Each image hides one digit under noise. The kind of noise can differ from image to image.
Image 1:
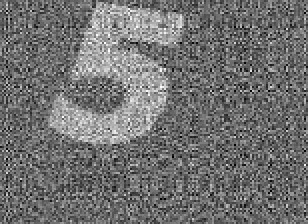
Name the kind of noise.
low rank plus noise
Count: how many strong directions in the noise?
two
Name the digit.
5
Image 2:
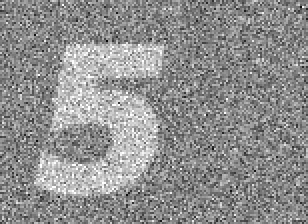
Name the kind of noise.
independent entries
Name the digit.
5
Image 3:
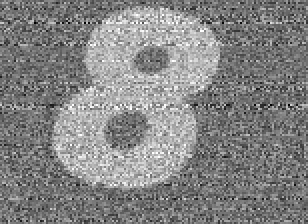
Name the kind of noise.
rows of uneven size
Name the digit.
8
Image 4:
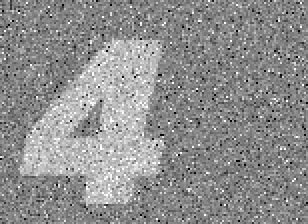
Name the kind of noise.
heavy tails
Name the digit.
4
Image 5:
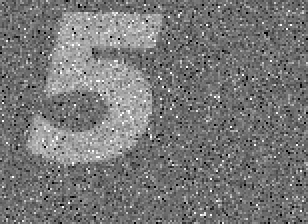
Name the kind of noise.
heavy tails
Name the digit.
5
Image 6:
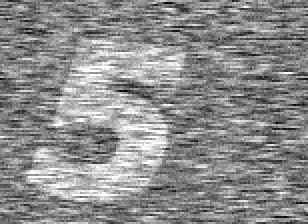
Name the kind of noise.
streaked along the rows
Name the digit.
5
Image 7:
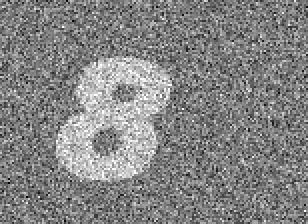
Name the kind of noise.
independent entries
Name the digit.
8
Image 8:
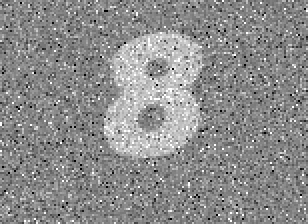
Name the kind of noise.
heavy tails
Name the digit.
8
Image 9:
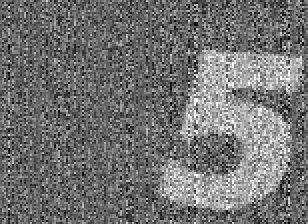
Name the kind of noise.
columns of uneven size
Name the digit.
5
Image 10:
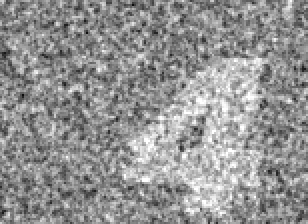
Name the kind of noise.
blotchy
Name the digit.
4
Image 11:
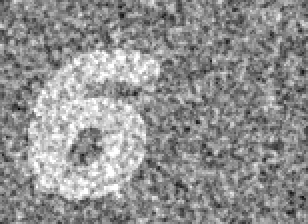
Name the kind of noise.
blotchy
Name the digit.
6
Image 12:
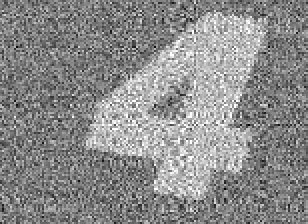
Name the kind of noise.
low rank plus noise
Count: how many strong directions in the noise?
three or four
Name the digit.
4
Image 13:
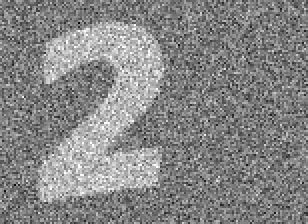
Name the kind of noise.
independent entries
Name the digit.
2
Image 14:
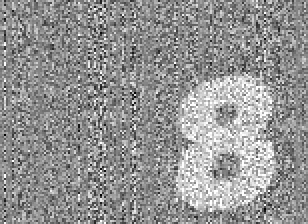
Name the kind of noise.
columns of uneven size
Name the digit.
8
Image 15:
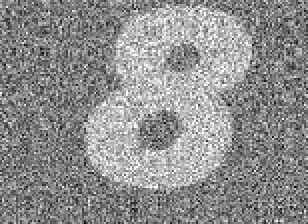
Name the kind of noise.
low rank plus noise
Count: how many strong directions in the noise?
five to eight
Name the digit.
8
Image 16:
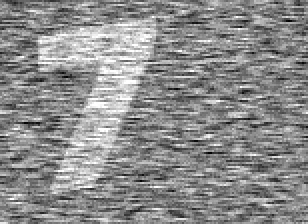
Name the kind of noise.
streaked along the rows
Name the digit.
7
